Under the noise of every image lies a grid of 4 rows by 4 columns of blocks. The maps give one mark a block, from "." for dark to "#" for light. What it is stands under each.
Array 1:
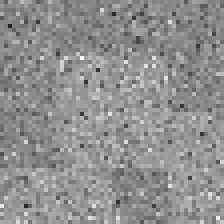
....
.##.
.###
##.#
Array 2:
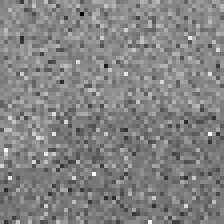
####
####
#...
....
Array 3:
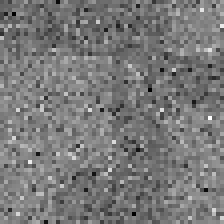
...#
##..
##.#
#..#
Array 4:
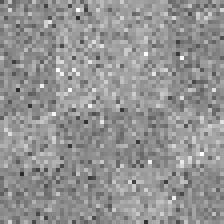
.##.
.##.
#..#
..#.
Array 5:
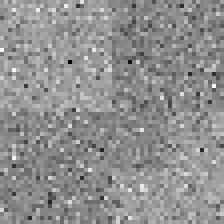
##..
##..
...#
..##
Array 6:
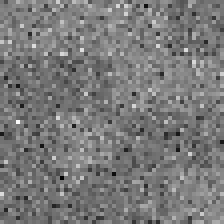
###.
..##
.#..
...#
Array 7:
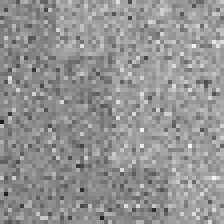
.###
..##
..##
...#
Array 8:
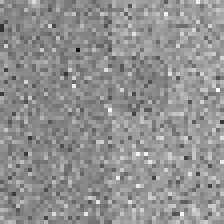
..##
...#
..##
..##
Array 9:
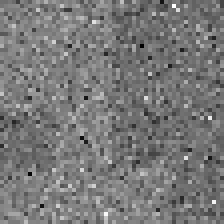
##..
##..
.#..
###.
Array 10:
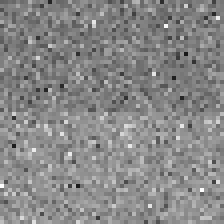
....
....
####
####
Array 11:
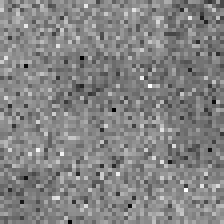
###.
#...
###.
.###
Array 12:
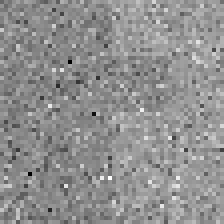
..##
...#
..##
..##
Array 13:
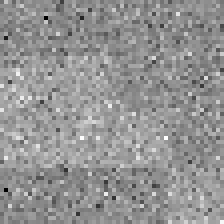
....
##..
###.
...#
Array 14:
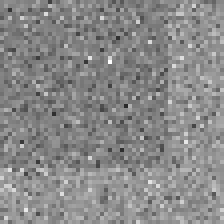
...#
...#
...#
####
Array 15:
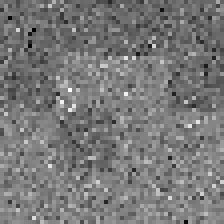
....
.##.
#.##
####
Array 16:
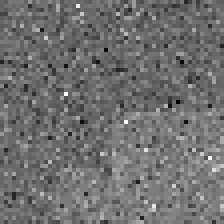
....
....
..##
.###
